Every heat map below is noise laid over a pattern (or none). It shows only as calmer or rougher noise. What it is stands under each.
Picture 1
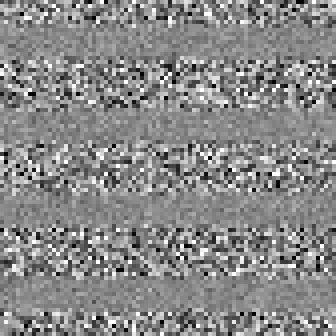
horizontal stripes
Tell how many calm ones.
4
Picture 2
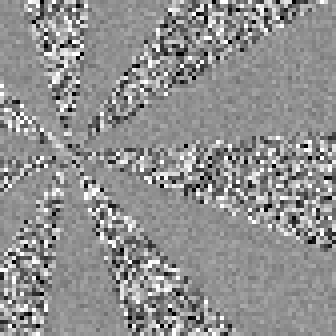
spokes from one point
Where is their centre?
middle left
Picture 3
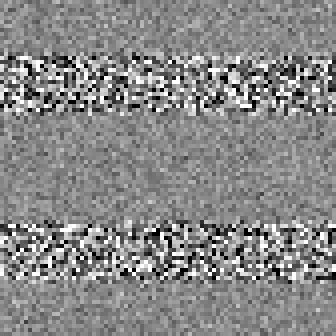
horizontal stripes
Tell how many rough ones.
2
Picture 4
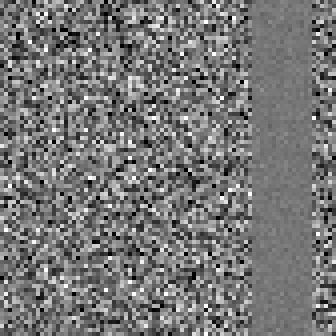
one vertical stripe
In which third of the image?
right
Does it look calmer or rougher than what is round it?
calmer
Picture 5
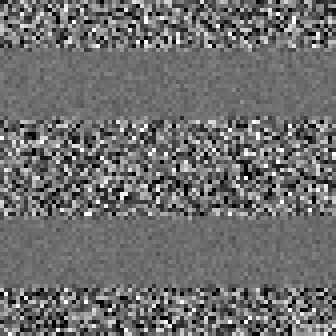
horizontal stripes
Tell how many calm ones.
2
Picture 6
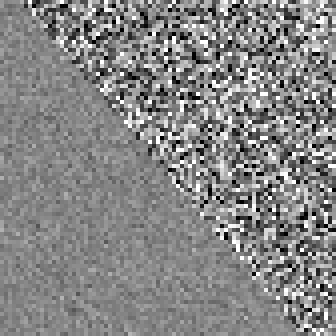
a sharp edge
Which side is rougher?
top right
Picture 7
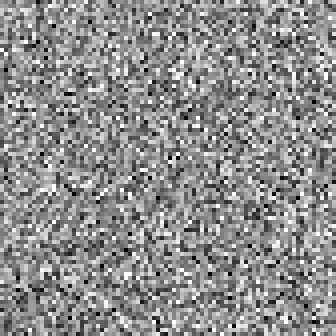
only noise
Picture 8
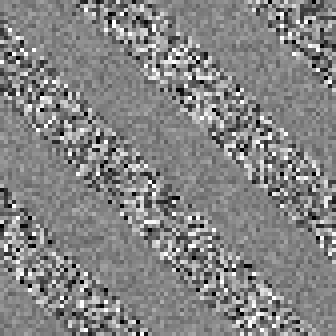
diagonal stripes
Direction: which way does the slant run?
top left to bottom right
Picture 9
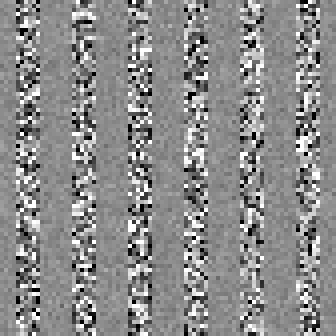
vertical stripes
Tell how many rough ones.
6
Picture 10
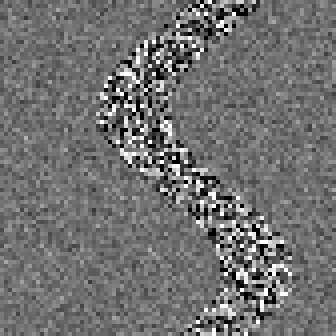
a wavy band
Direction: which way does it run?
top to bottom
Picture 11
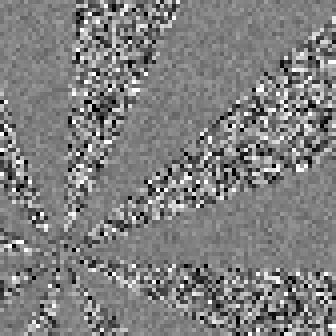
spokes from one point
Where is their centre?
bottom left
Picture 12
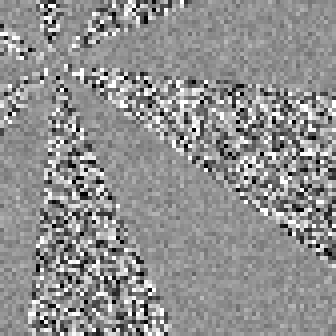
spokes from one point
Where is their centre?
top left
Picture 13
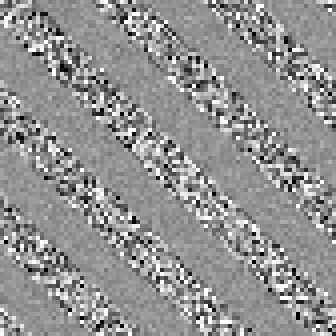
diagonal stripes
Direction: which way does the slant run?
top left to bottom right
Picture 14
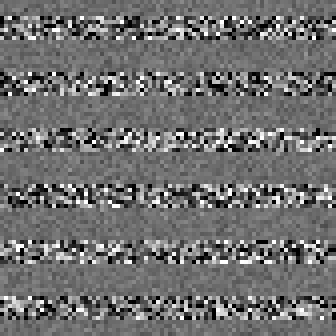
horizontal stripes
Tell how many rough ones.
6
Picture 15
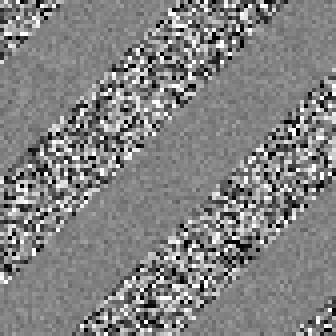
diagonal stripes
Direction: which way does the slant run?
bottom left to top right
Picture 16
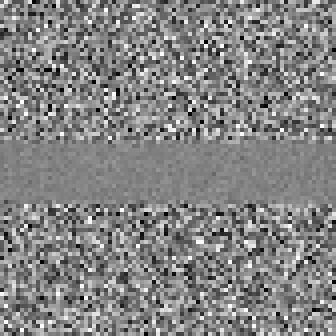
one horizontal stripe
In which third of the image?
middle
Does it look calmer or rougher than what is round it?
calmer
